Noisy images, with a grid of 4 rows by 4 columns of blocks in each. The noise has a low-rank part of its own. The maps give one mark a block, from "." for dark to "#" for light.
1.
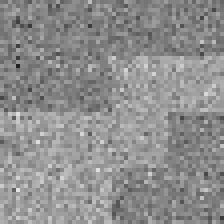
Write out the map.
....
..##
###.
##..
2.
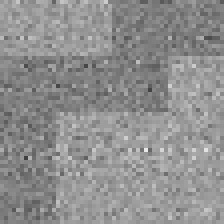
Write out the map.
##..
...#
.###
.###
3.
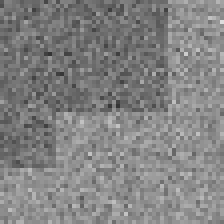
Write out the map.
...#
...#
.###
####
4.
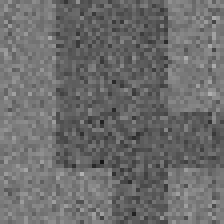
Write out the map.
#..#
#..#
#...
##.#
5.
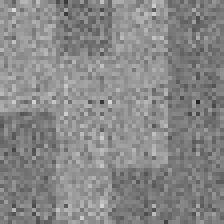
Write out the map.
#.#.
###.
.##.
.#..
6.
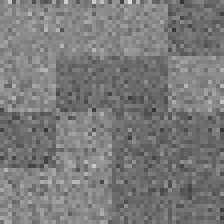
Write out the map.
###.
#..#
.#..
##..
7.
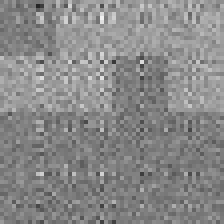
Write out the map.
.###
##.#
....
....
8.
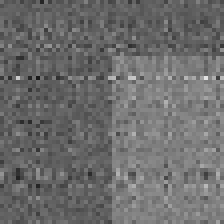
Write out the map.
....
..##
..##
..##
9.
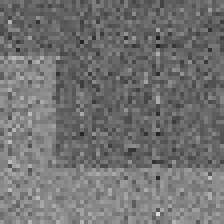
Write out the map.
....
#...
#...
####
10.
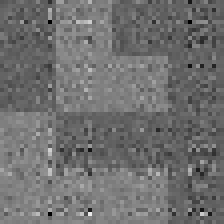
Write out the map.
.#..
.##.
#...
###.
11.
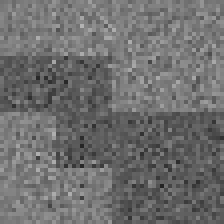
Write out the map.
####
..##
#...
##..
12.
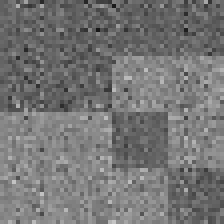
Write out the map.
....
..##
##.#
###.
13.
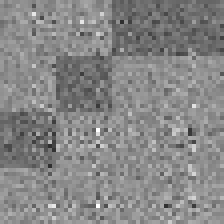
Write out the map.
##..
#.##
.###
####
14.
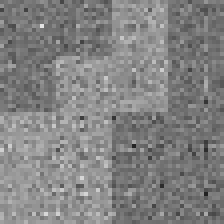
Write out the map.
..#.
.##.
##..
##..
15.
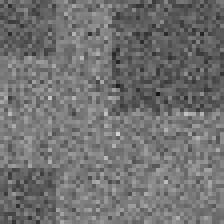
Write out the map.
.#..
##..
####
.###
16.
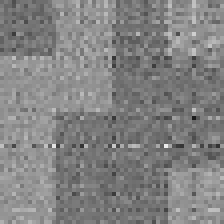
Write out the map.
.#.#
##..
#...
#..#
